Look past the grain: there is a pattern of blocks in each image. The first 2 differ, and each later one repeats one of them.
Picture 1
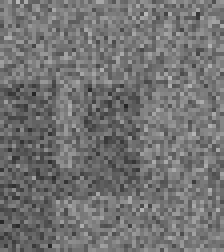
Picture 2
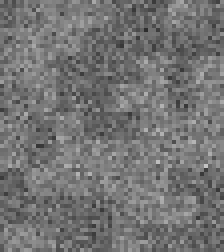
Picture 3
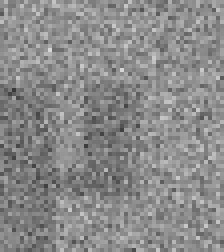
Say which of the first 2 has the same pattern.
1
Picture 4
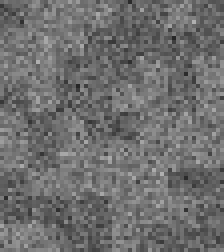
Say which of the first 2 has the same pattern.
2
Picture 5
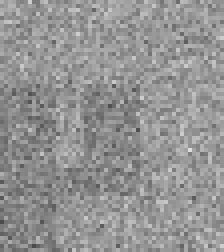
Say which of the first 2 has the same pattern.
1
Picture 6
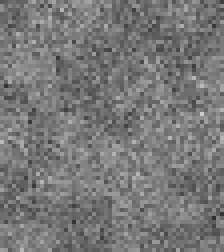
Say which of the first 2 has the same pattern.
2
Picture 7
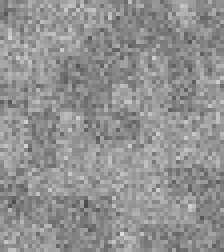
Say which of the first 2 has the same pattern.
2
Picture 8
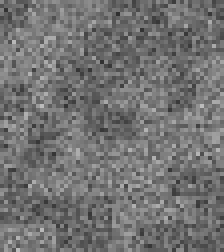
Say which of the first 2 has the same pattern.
2
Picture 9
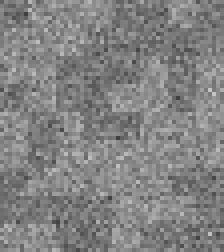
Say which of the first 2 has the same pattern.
2
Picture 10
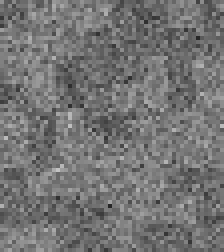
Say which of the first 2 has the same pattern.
2
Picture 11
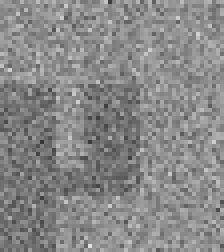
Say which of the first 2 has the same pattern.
1
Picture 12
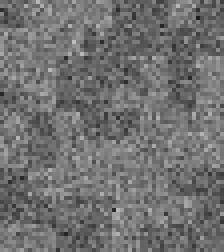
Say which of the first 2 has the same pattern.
2
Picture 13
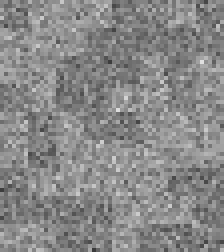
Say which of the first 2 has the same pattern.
2
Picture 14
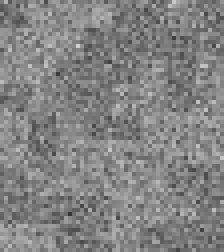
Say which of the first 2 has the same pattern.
2
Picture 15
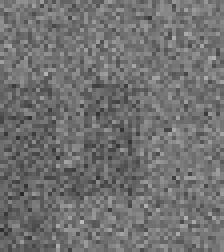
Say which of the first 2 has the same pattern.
1
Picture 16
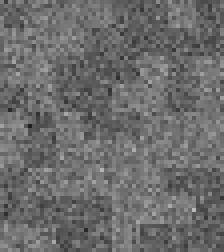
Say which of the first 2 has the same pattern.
2
